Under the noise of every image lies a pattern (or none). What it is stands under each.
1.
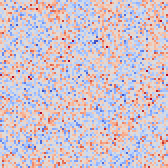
rings round one point
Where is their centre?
top left
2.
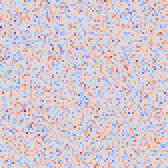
only noise
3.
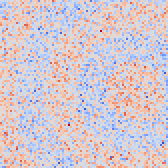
rings round one point
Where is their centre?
middle right
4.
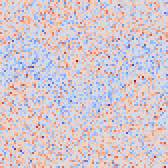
a wavy band
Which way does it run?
left to right
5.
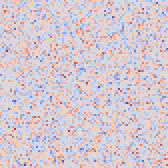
only noise
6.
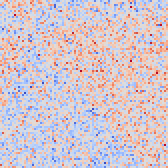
spokes from one point
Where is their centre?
top left
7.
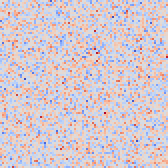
only noise
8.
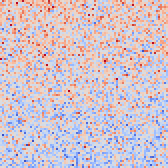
a smooth slope
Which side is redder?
top
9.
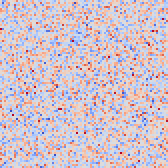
only noise
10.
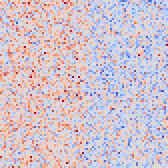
a sharp edge
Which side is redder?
left
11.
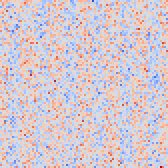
vertical stripes
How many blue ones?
6
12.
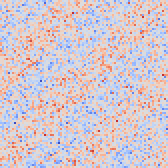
diagonal stripes
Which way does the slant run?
bottom left to top right
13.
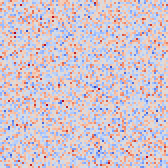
only noise
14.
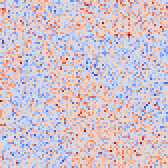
spokes from one point
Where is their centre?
top left
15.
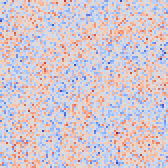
rings round one point
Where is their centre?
bottom right
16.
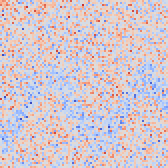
a wavy band
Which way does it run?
left to right
